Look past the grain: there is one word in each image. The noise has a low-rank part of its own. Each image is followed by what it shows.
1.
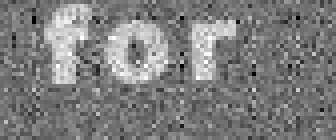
for
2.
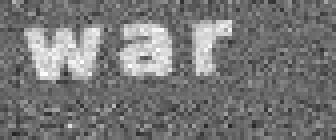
war
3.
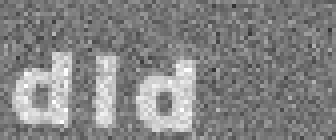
did
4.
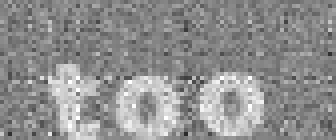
too
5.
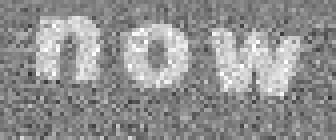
now
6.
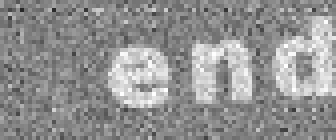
end
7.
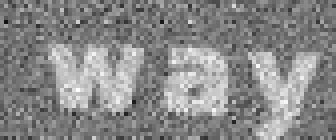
way
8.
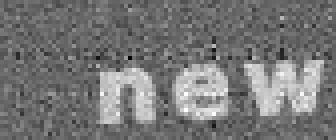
new
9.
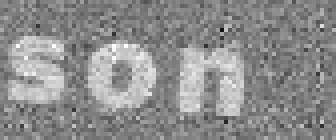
son
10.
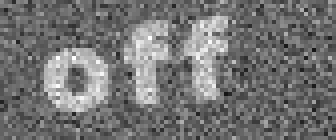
off
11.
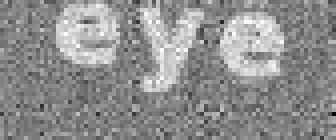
eye
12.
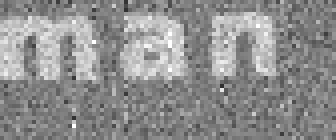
man
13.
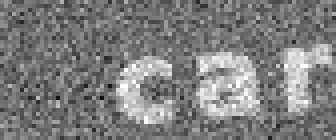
car
